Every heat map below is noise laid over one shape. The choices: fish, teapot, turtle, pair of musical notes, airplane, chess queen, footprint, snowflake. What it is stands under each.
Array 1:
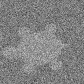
turtle
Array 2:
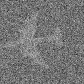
airplane
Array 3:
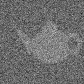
teapot
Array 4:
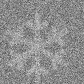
snowflake
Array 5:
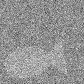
fish
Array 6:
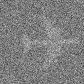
airplane
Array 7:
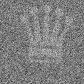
chess queen
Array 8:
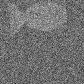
fish
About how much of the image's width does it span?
two thirds
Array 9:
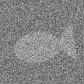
fish
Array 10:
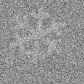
snowflake
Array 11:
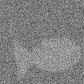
fish
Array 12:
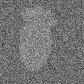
footprint
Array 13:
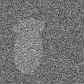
footprint
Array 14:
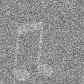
pair of musical notes
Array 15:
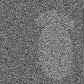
footprint
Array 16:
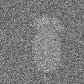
footprint
